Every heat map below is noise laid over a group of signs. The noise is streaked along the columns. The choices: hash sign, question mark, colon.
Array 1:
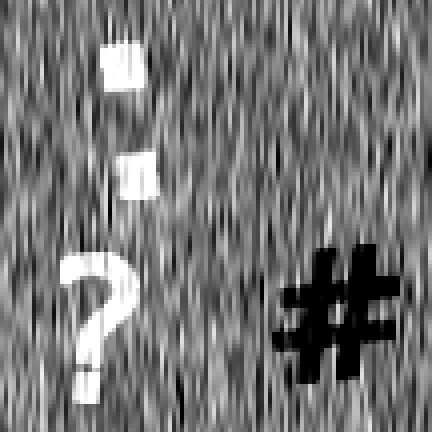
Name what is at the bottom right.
hash sign
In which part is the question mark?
bottom left
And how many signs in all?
3
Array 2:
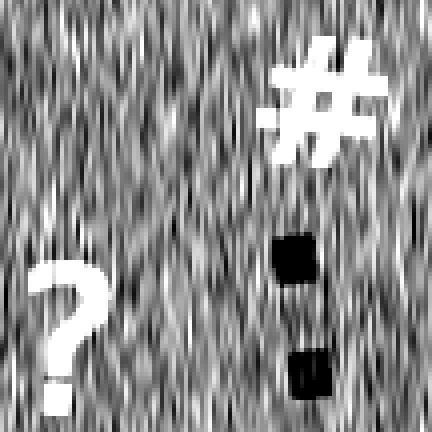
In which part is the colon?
bottom right
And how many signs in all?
3
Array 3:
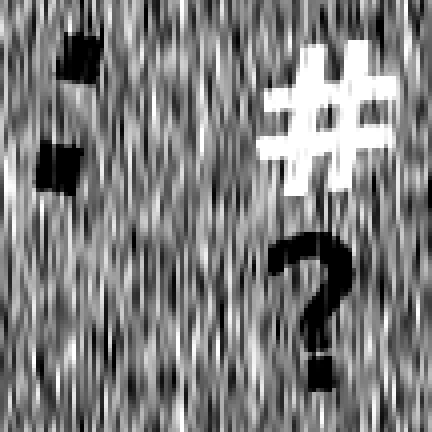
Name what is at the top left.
colon
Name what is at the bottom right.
question mark
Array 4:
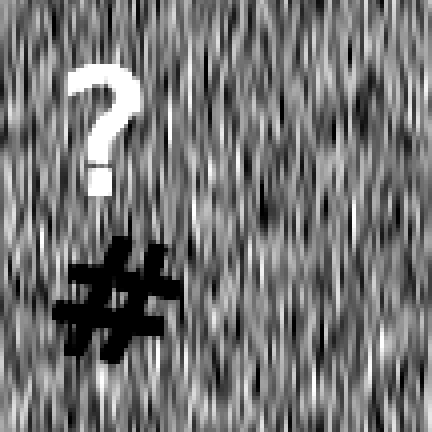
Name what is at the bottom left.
hash sign
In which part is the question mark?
top left
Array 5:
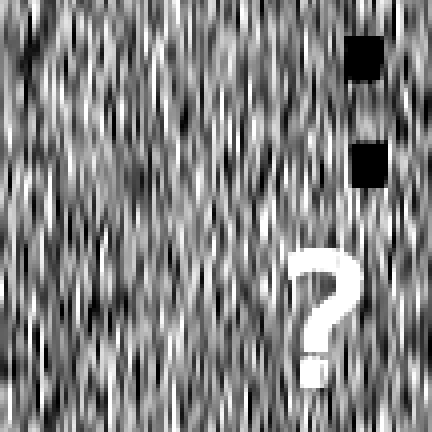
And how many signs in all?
2
